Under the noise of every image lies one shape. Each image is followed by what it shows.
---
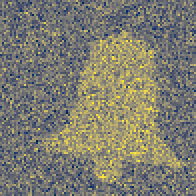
bell
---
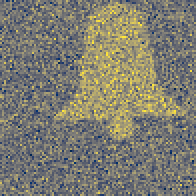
bell
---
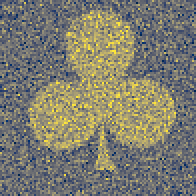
club
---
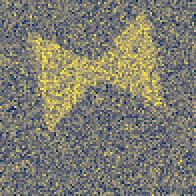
bow tie
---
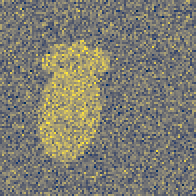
footprint
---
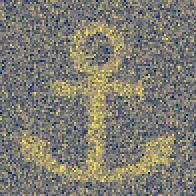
anchor
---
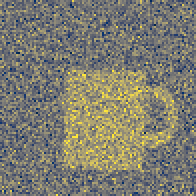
cup
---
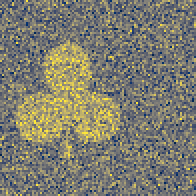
club
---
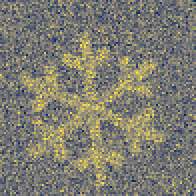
snowflake
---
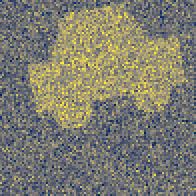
car
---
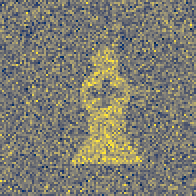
chess bishop
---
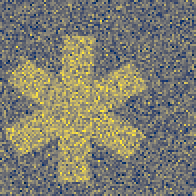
asterisk
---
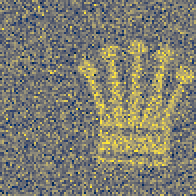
chess queen
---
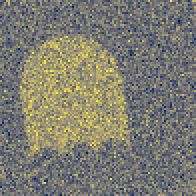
ghost
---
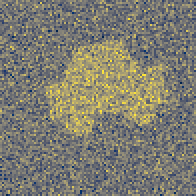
car
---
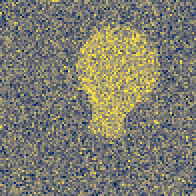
light bulb
